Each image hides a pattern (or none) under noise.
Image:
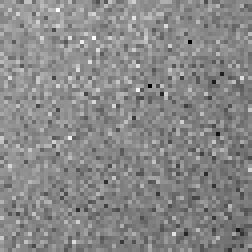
a smooth slope
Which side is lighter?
top left
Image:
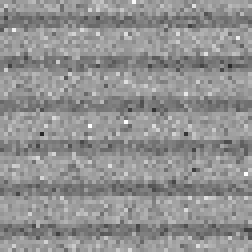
horizontal stripes
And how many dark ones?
6
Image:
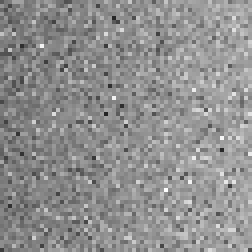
a smooth slope
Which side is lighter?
right
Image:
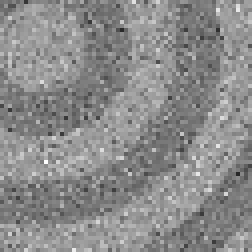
rings round one point
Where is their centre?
top left
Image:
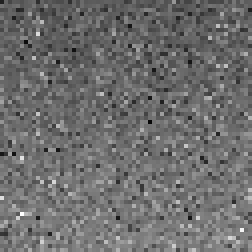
a smooth slope
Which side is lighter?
bottom
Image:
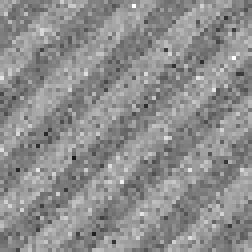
diagonal stripes
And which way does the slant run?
bottom left to top right
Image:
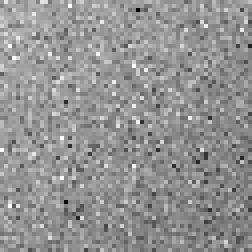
a smooth slope
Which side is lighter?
top left
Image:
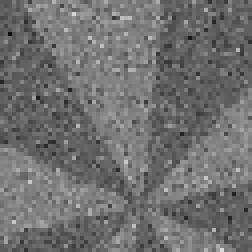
spokes from one point
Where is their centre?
bottom middle
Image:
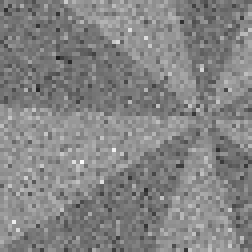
spokes from one point
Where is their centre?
middle right
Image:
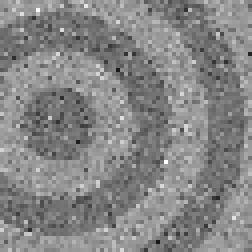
rings round one point
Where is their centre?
middle left
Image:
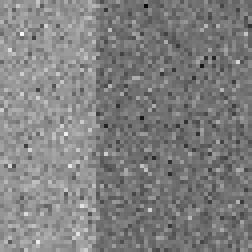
a sharp edge
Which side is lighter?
left
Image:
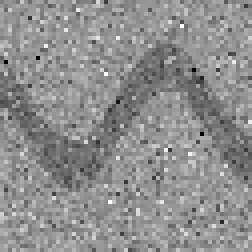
a wavy band
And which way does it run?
left to right
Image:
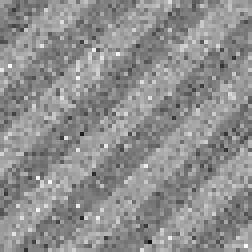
diagonal stripes
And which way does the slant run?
bottom left to top right
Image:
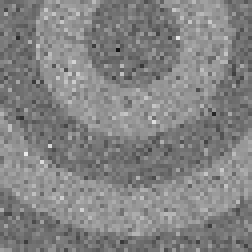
rings round one point
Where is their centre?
top middle
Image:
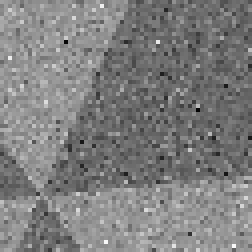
spokes from one point
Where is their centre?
bottom left
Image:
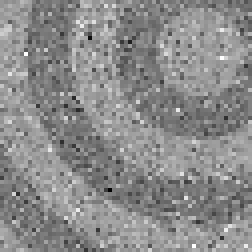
rings round one point
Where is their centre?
top right
